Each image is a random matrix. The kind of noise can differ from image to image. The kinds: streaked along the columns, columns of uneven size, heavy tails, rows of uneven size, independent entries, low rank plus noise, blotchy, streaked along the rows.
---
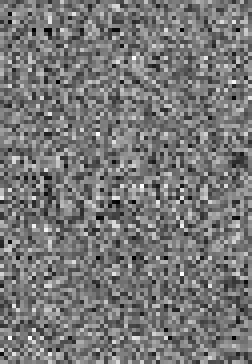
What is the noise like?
low rank plus noise
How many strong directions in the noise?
three or four
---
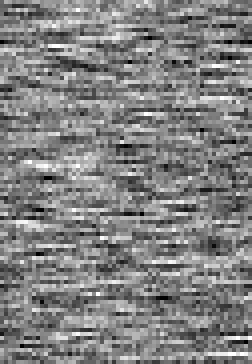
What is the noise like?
streaked along the rows
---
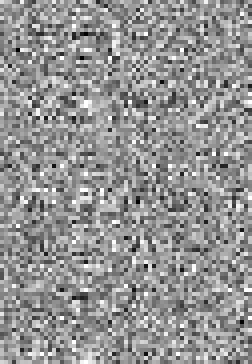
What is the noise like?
low rank plus noise
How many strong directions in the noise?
five to eight
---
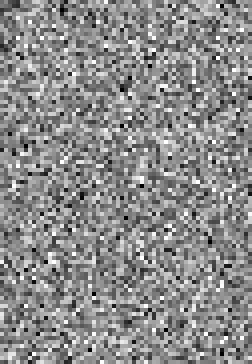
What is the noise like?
independent entries
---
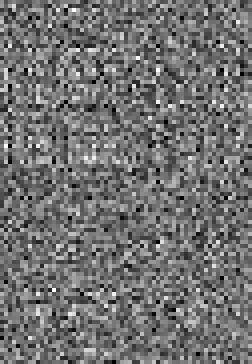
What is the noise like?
low rank plus noise
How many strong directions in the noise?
one
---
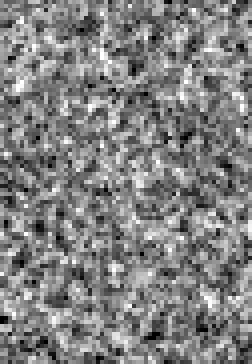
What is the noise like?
blotchy
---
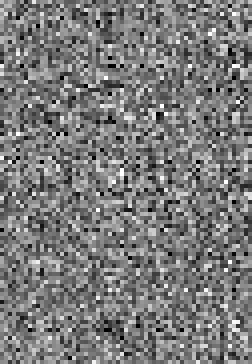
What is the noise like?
low rank plus noise
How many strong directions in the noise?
two
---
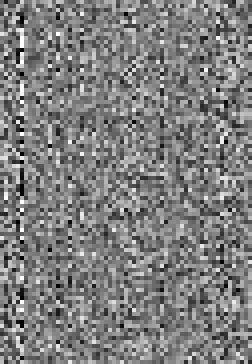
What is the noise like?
columns of uneven size
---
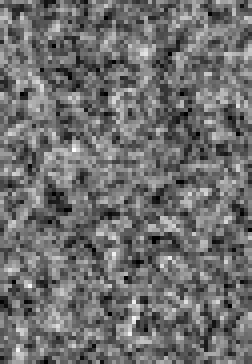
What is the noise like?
blotchy
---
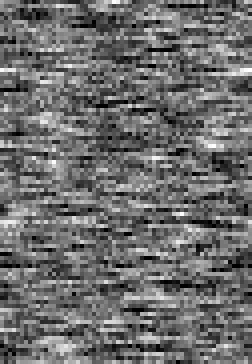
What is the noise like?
streaked along the rows
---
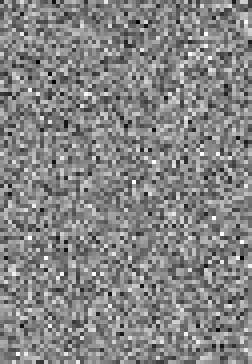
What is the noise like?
independent entries
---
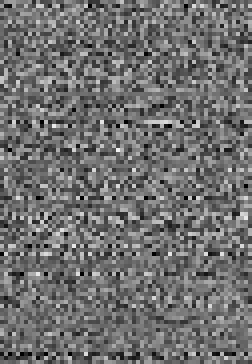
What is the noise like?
rows of uneven size
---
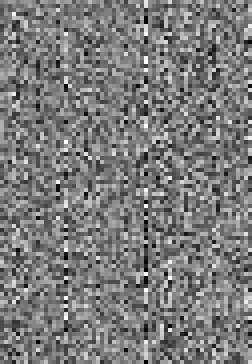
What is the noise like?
columns of uneven size
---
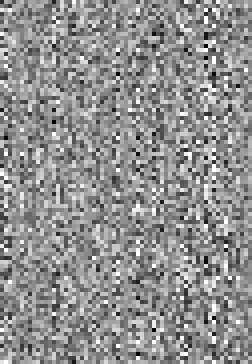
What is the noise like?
columns of uneven size
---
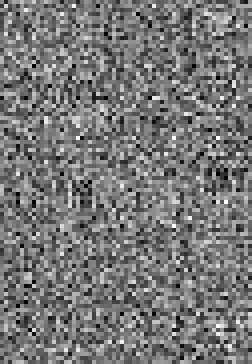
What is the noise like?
low rank plus noise
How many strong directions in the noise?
three or four
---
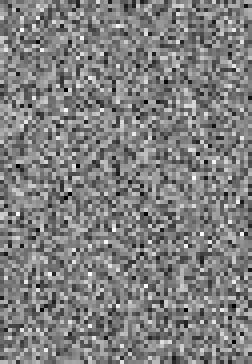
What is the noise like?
independent entries
